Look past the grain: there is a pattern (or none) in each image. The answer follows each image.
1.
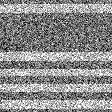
bands of rows
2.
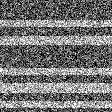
bands of rows
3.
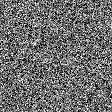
only noise
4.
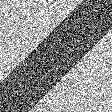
a diagonal band
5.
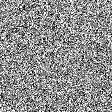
only noise
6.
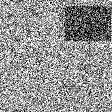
one block
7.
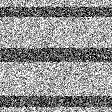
bands of rows
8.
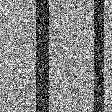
bands of columns
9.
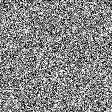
only noise
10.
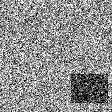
one block
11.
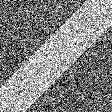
a diagonal band
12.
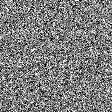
only noise
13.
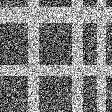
bands of rows crossing bands of columns
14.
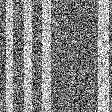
bands of columns
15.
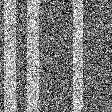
bands of columns
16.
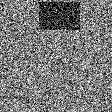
one block
